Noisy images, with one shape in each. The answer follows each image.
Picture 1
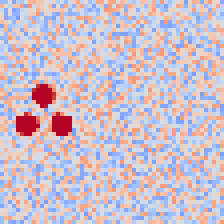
red three dots, middle left
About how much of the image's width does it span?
a quarter
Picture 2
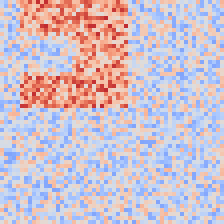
red square with a notch
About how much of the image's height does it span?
half
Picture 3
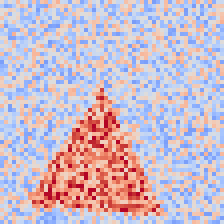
red triangle
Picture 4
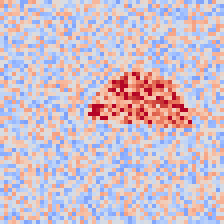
red half disc
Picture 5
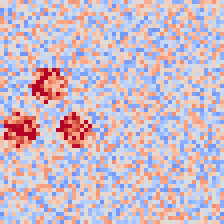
red three dots, middle left
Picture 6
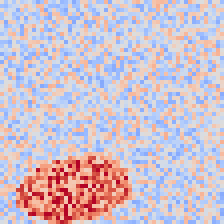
red ellipse
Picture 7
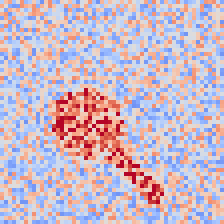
red lollipop
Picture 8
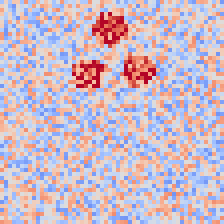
red three dots, top middle
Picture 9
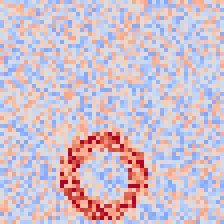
red ring, bottom middle
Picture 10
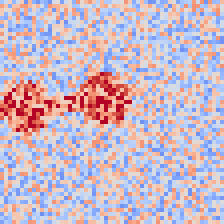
red dumbbell
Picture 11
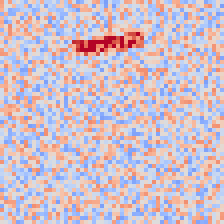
red bar, top middle
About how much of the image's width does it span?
a third
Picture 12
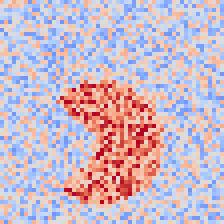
red disc with a wedge cut out
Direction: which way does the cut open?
left
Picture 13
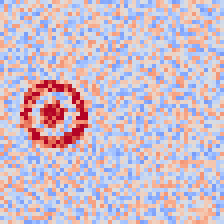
red bullseye, middle left
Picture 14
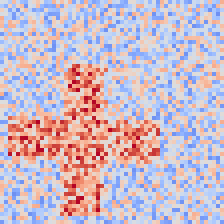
red cross
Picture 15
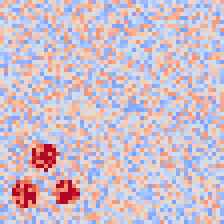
red three dots, bottom left
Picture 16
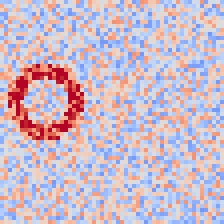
red ring, middle left
